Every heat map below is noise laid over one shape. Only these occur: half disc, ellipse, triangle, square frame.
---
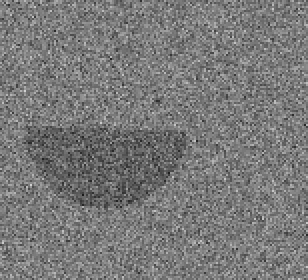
half disc
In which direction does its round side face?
down
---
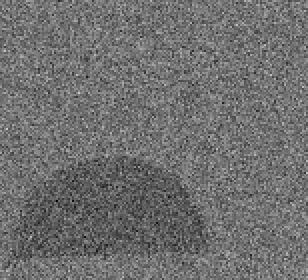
half disc
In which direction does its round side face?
up
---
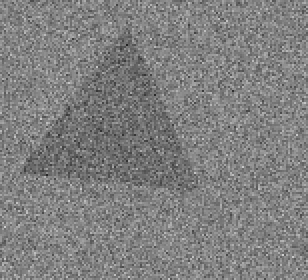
triangle
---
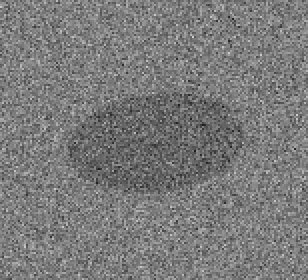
ellipse
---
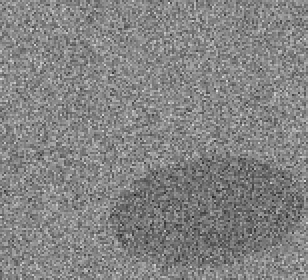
ellipse
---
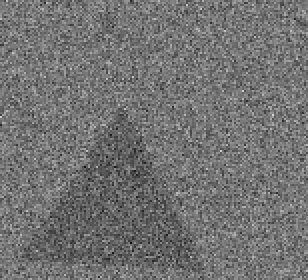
triangle
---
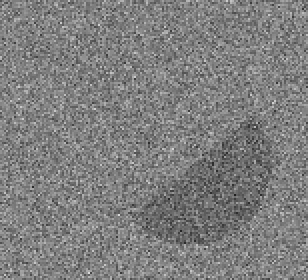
half disc
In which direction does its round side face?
down and right
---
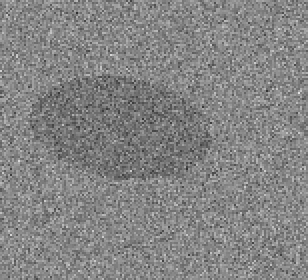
ellipse
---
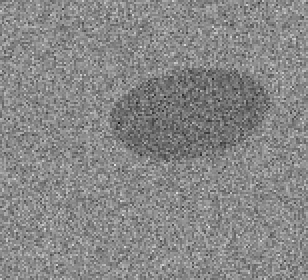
ellipse
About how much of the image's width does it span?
half
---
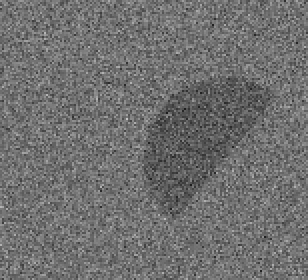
half disc
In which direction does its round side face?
up and left
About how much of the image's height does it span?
half
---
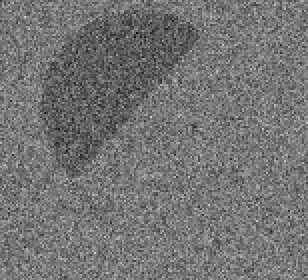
half disc
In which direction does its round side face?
up and left
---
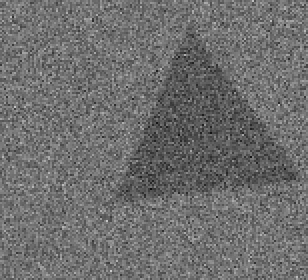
triangle
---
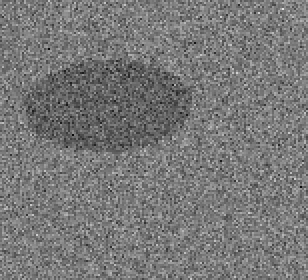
ellipse
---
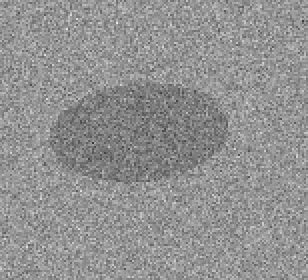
ellipse
